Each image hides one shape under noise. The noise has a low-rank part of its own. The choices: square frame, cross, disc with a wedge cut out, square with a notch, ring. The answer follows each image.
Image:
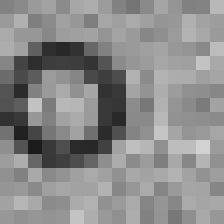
ring
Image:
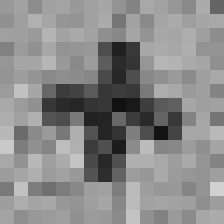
cross
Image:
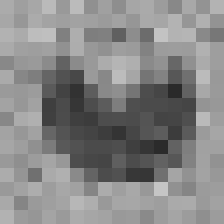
disc with a wedge cut out
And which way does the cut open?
up
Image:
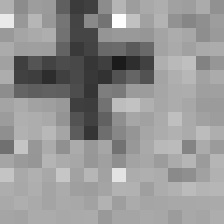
cross
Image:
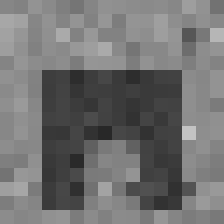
square with a notch
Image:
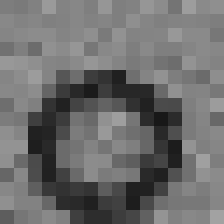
ring
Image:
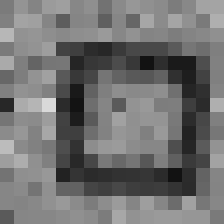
square frame
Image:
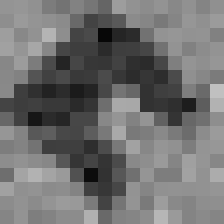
square with a notch
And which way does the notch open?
down and right
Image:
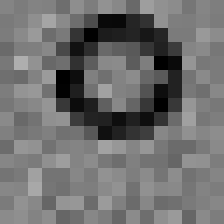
ring
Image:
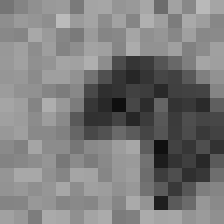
disc with a wedge cut out
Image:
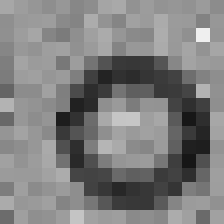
ring
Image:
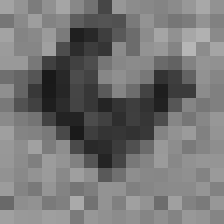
square with a notch
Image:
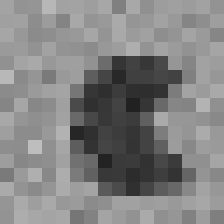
disc with a wedge cut out
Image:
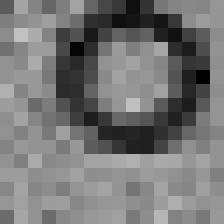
ring
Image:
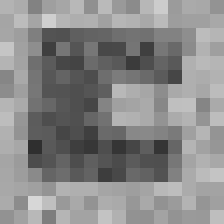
square with a notch
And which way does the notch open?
right
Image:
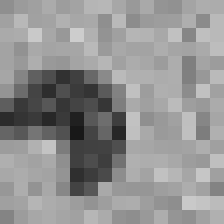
disc with a wedge cut out
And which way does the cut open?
down and left
